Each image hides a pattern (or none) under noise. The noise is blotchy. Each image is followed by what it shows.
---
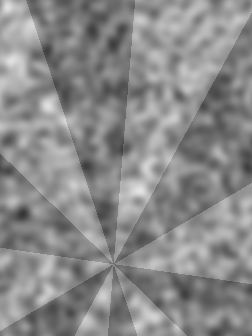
spokes from one point
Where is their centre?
bottom middle
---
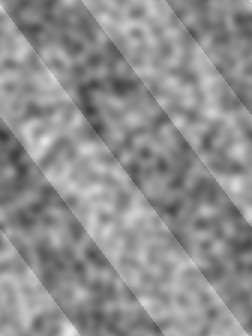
diagonal stripes
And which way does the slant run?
top left to bottom right
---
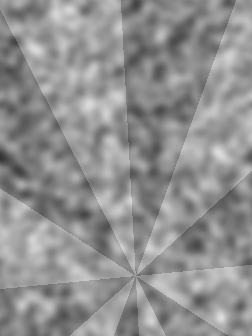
spokes from one point
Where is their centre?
bottom middle
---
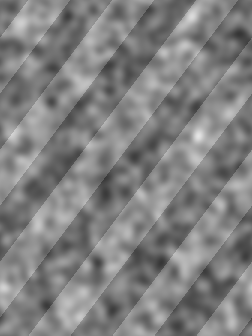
diagonal stripes
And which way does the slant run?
bottom left to top right
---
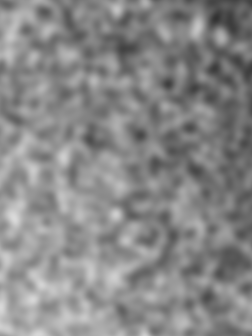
a smooth slope
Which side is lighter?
bottom left
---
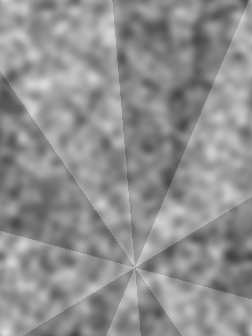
spokes from one point
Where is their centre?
bottom middle
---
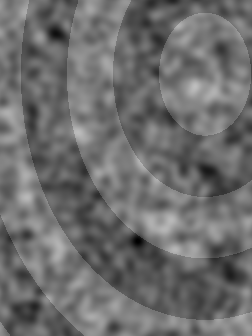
rings round one point
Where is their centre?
top right
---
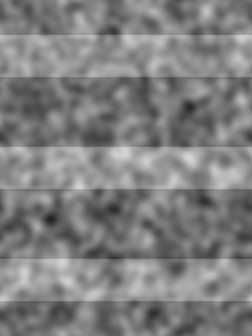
horizontal stripes
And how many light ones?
3
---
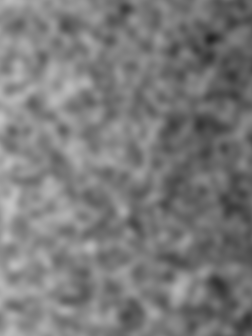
a smooth slope
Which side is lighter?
left
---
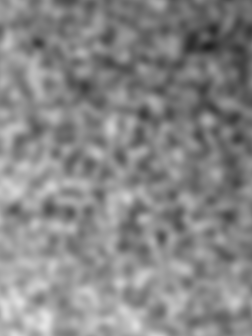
a smooth slope
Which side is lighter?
bottom left
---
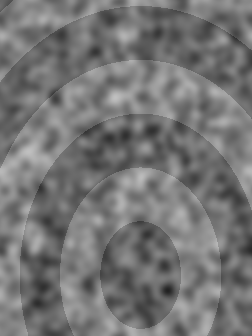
rings round one point
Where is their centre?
bottom middle
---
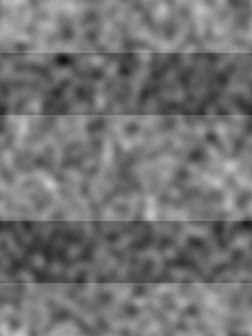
horizontal stripes
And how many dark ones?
2
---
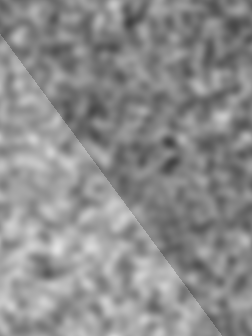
a sharp edge
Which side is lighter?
bottom left
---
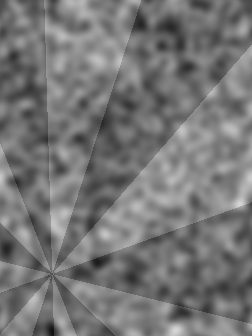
spokes from one point
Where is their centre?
bottom left
